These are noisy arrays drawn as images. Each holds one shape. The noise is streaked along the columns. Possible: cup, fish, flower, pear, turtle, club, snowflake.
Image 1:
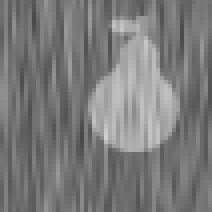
light pear
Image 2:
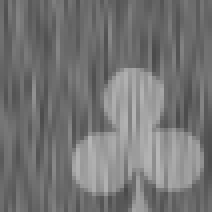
light club
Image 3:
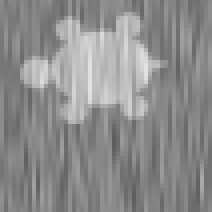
light turtle
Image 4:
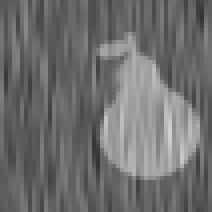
light pear
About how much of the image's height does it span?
two thirds
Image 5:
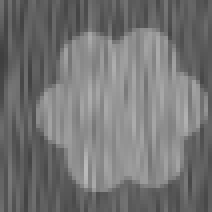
light flower
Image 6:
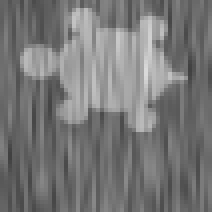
light turtle
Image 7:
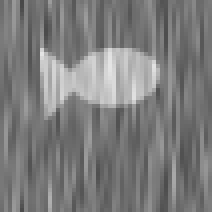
light fish
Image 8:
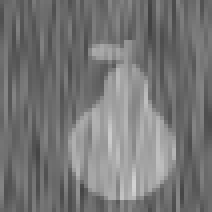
light pear
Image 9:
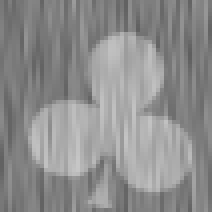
light club
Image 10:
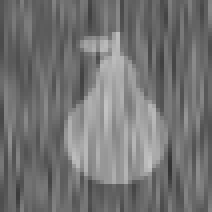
light pear
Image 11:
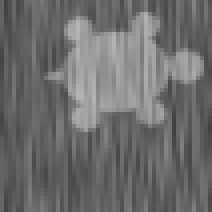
light turtle
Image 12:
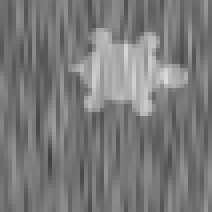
light turtle
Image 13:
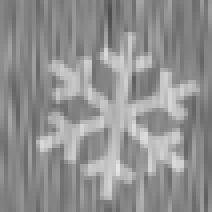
light snowflake
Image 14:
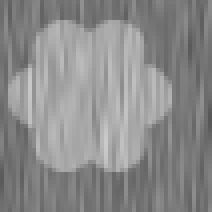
light flower
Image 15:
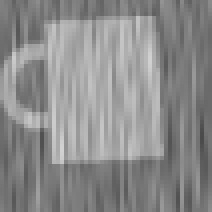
light cup
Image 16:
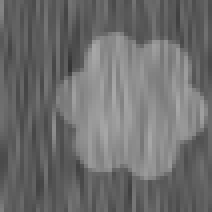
light flower
